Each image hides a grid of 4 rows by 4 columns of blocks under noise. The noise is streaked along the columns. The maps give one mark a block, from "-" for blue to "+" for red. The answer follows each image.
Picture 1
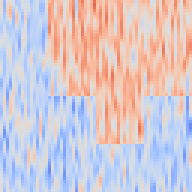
- + + +
- + + +
- - + -
- - - -
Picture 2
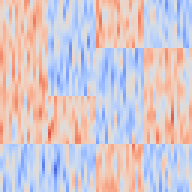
+ - + -
+ - - +
+ + - +
- - + -
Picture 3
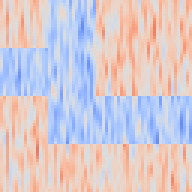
+ - + +
- - + +
+ - - -
+ + + +
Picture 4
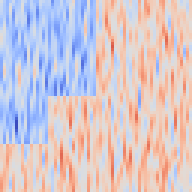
- - + +
- - + +
- + + +
+ + + +
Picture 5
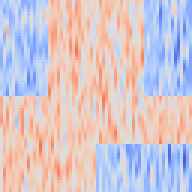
- + + -
- + + -
+ + + +
+ + - -
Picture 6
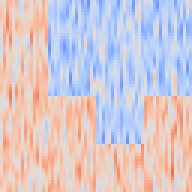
+ - - -
+ - - -
+ + - +
+ + + +
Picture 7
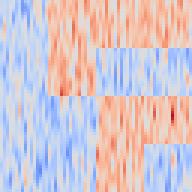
- + + +
- + - -
- - + +
- - + -
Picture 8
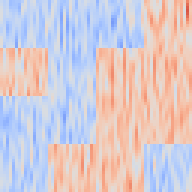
- - - +
+ - + +
- - + +
- + + -
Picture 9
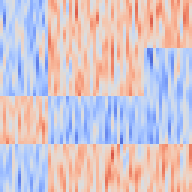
- + + +
- + + -
+ - - -
- + + +
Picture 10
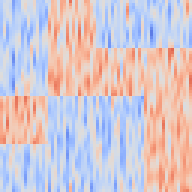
- + - -
- + + +
+ - - +
- - - +
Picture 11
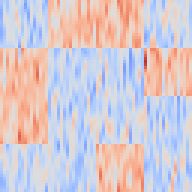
- + + -
+ - - +
+ - - -
- - + -
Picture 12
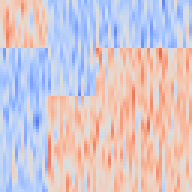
+ - - -
- - + +
- + + +
- + + +
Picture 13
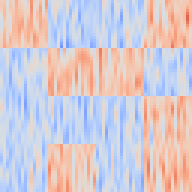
+ - - +
- + + -
- - - +
- + - +
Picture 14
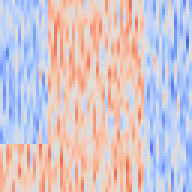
- + + -
- + + -
- + + -
+ + + -
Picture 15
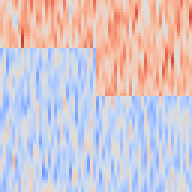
+ + + +
- - + +
- - - -
- - - -
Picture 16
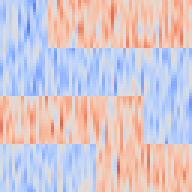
- + + +
- - - -
+ + + -
- - + +
